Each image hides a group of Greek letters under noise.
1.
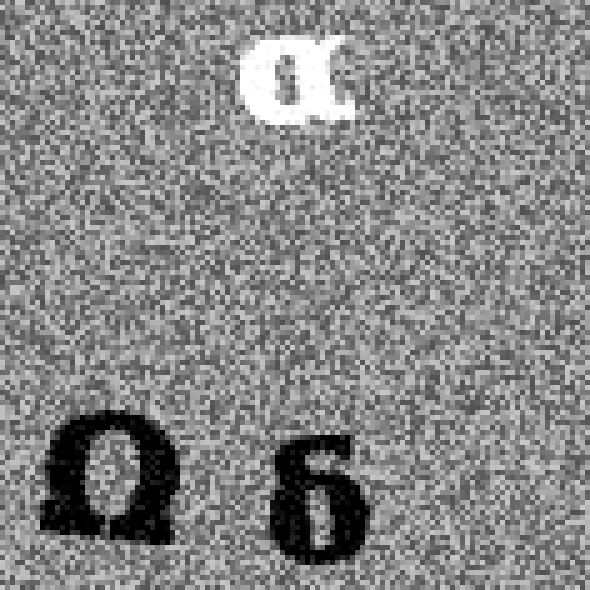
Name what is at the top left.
nothing
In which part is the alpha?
top middle
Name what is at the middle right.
nothing
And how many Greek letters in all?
3
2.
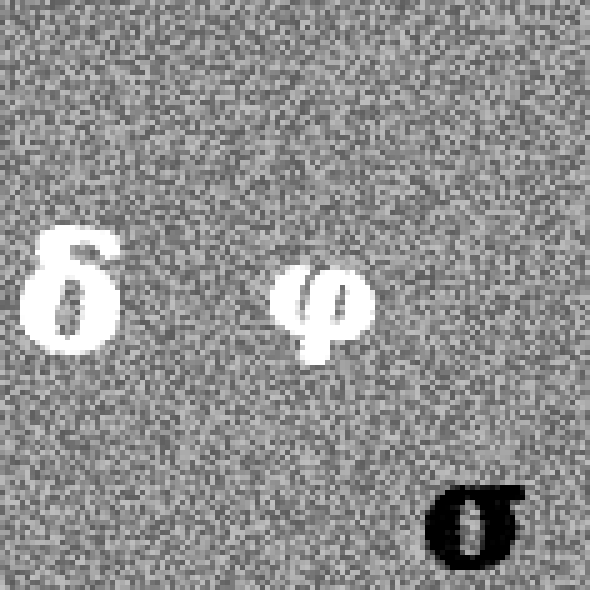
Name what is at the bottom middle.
nothing
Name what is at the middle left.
delta
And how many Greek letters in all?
3
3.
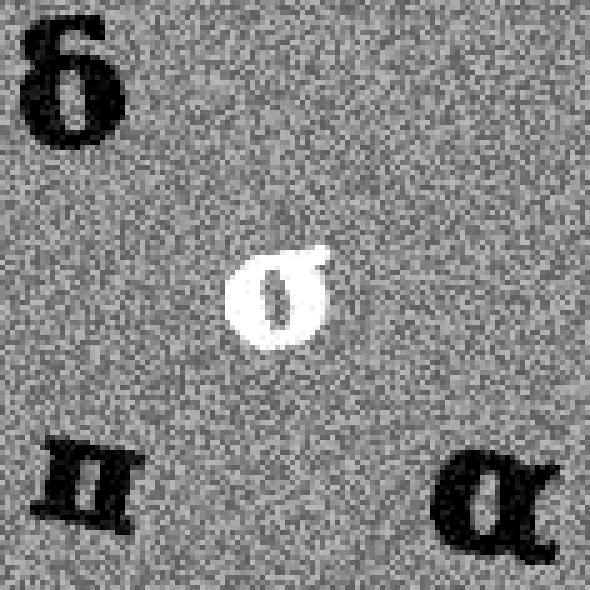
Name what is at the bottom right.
alpha
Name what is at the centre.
sigma
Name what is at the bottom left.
pi
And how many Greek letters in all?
4
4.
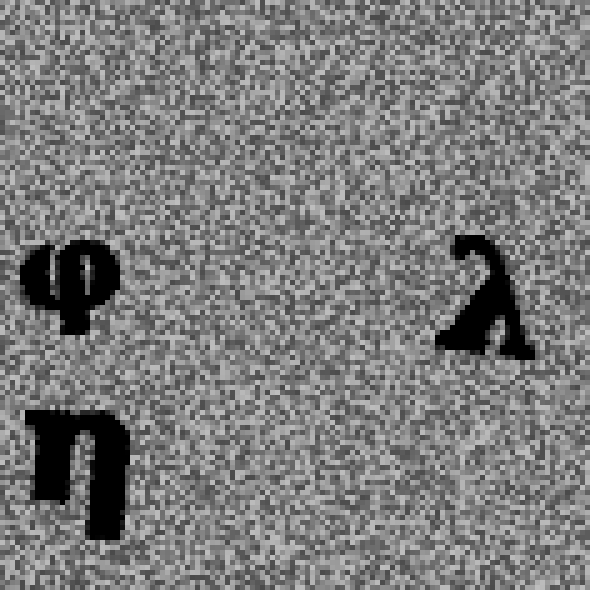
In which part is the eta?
bottom left
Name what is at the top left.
nothing
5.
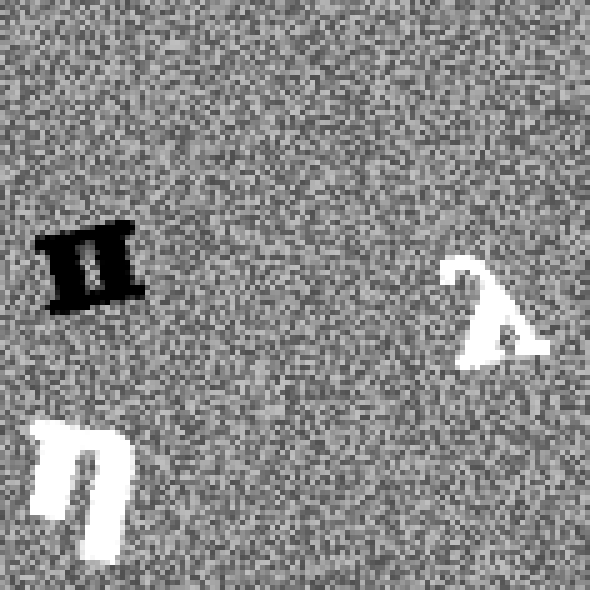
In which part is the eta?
bottom left
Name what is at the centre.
nothing
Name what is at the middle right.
lambda
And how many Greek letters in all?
3
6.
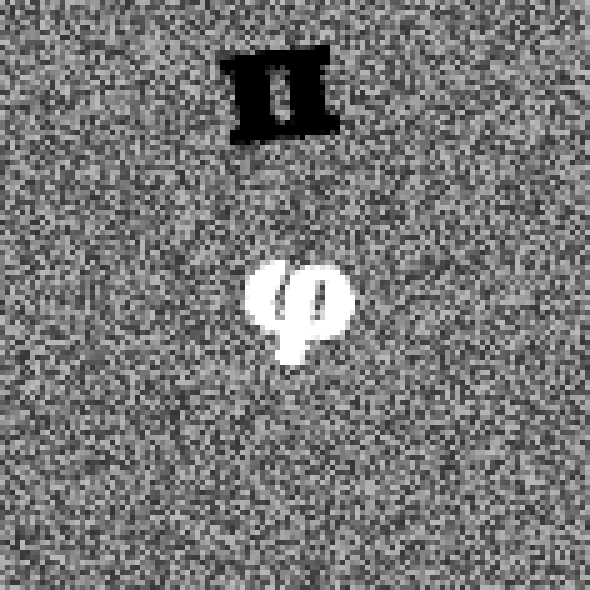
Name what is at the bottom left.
nothing
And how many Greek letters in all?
2
